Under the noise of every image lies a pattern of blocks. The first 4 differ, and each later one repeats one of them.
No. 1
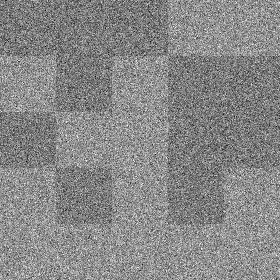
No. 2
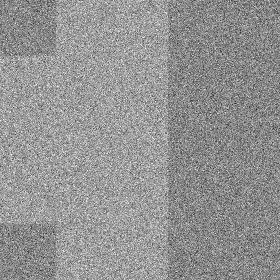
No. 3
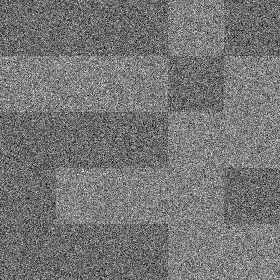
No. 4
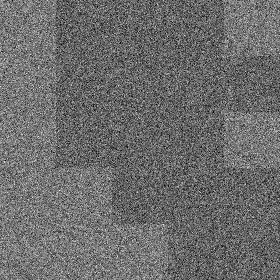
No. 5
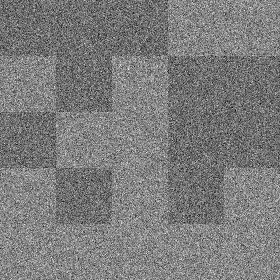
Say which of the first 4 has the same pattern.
1
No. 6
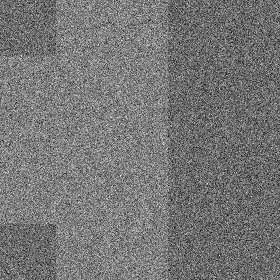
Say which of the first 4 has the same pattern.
2
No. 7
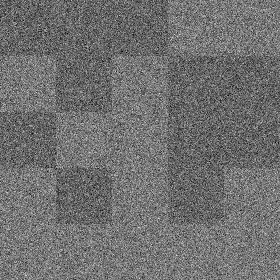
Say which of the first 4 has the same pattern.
1
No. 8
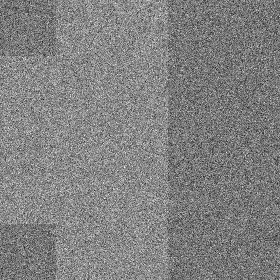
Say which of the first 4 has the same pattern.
2
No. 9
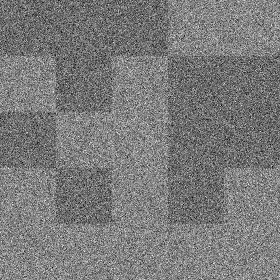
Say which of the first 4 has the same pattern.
1
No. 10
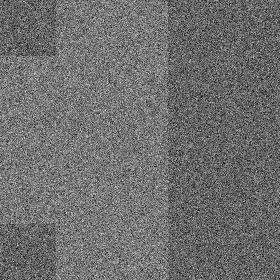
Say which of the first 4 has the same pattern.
2
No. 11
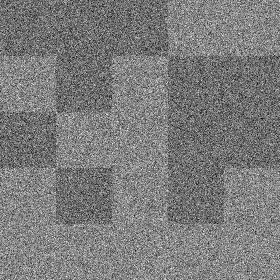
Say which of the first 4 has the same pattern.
1
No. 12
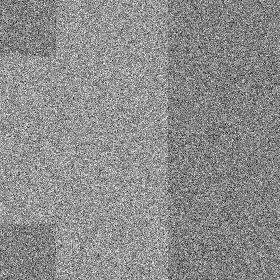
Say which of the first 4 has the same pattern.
2
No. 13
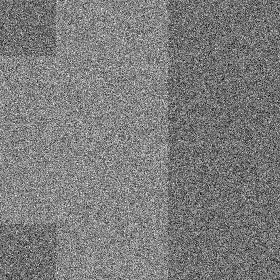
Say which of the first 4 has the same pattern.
2
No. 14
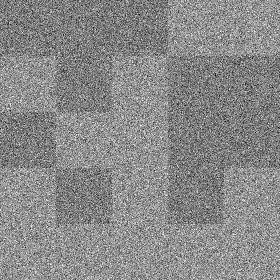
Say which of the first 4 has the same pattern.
1
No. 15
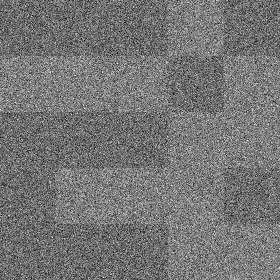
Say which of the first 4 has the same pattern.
3
